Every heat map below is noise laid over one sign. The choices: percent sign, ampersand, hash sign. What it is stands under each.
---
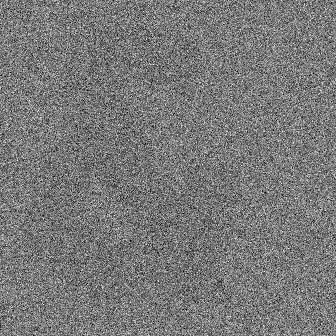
dark ampersand
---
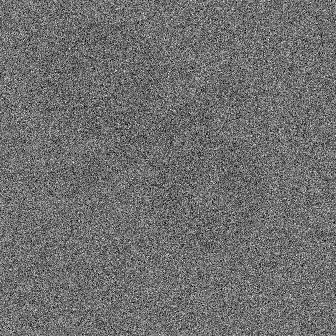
dark percent sign
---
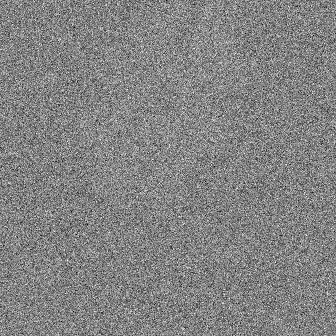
light hash sign
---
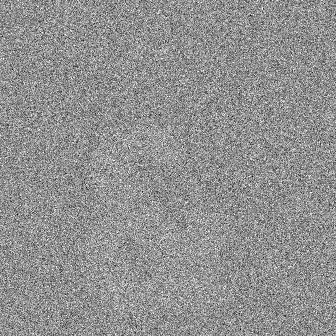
light ampersand
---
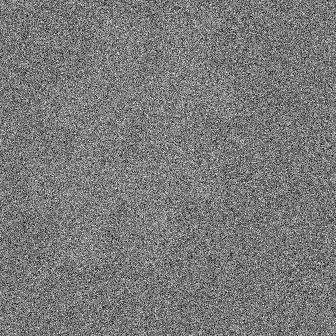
light hash sign
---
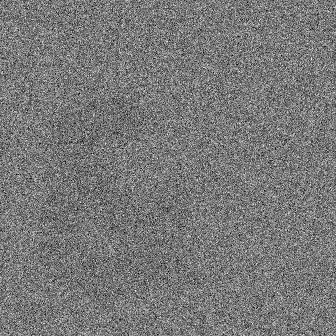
dark ampersand
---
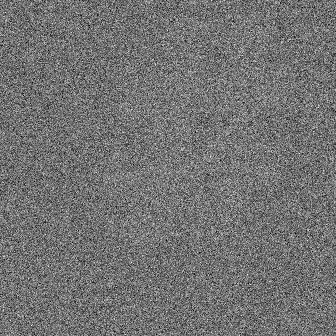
light hash sign
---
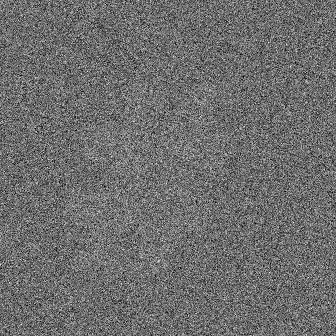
light hash sign
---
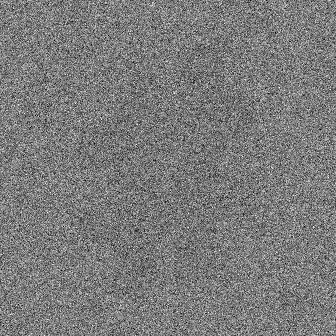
dark hash sign
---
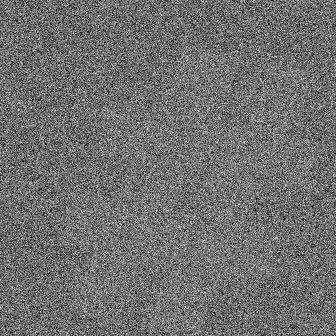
light hash sign
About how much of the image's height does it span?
nearly all
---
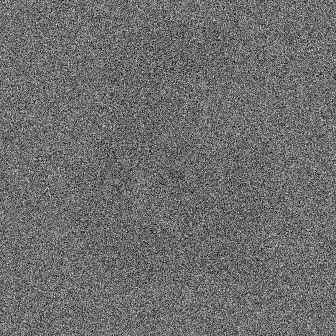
dark ampersand
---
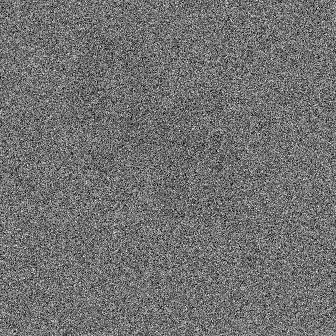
dark percent sign
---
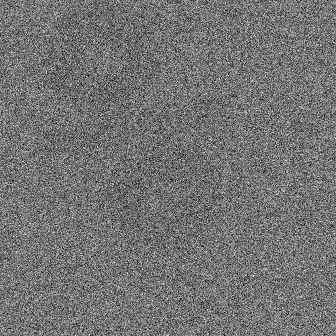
dark percent sign
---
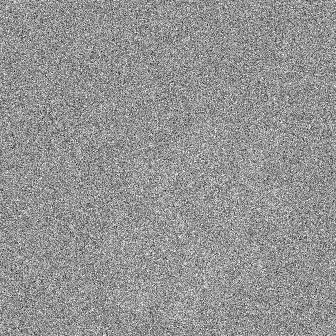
light hash sign
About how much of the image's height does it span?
two thirds
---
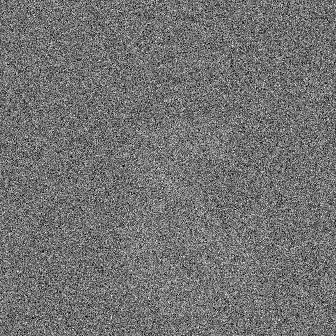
light ampersand
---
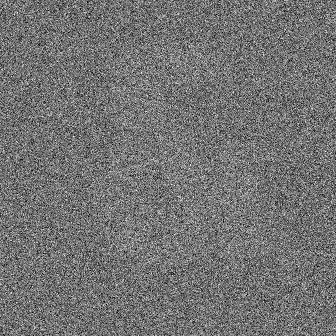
light ampersand
